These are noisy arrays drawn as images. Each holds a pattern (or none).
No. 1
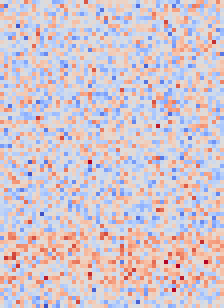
one horizontal stripe
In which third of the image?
bottom
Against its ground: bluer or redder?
redder
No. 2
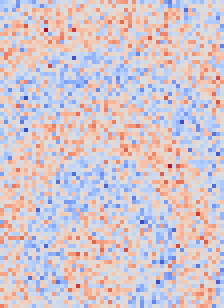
rings round one point
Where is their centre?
bottom middle
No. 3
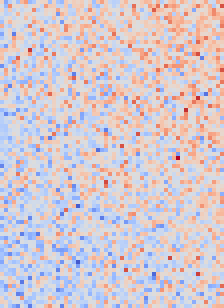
a smooth slope
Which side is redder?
top right
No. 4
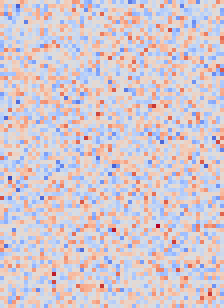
only noise
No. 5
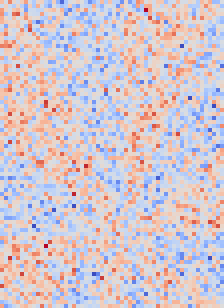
spokes from one point
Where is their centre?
bottom middle
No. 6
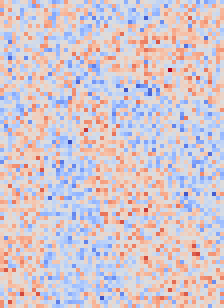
spokes from one point
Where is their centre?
top left
